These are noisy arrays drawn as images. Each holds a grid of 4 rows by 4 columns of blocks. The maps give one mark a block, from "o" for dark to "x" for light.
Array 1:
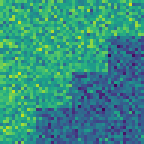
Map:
x x x x
x x x o
x x o o
x o o o
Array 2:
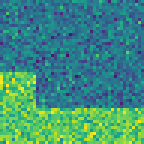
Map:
o o o o
o o o o
x o o o
x x x x
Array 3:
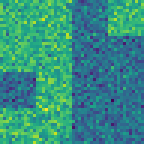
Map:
x x o x
x x o o
o x o o
x x o o
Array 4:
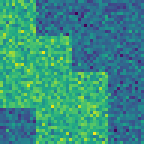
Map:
x o o o
x x o o
x x x o
o x x o
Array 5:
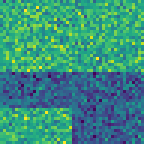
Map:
x x x x
x x x x
o o o o
x x o o
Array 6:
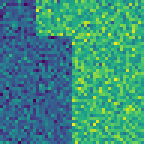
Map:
o x x x
o o x x
o o x x
o o x x
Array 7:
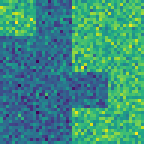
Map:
x o x x
o o x x
o o o x
o o x x
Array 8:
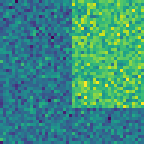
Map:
o o x x
o o x x
o o x x
o o o o
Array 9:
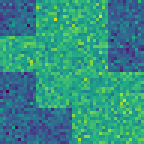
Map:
o x x o
x x x o
o x x x
o o x x
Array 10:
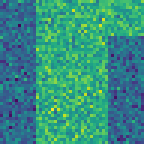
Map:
o x x x
o x x o
o x x o
o x x o
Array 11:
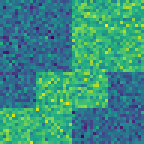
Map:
o o x x
o o x x
o x x o
x x o o
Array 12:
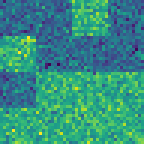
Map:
o o x o
x o o o
o x x x
x x x x
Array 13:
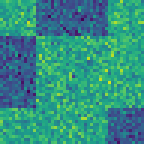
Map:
x o o x
o x x x
o x x x
x x x o
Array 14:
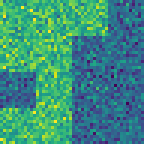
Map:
x x x o
x x o o
o x o o
x x o o
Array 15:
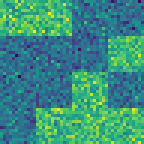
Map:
x x o o
o o o x
o o x o
o x x x
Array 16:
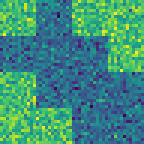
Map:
x o x x
o o o x
x o o o
x x o o
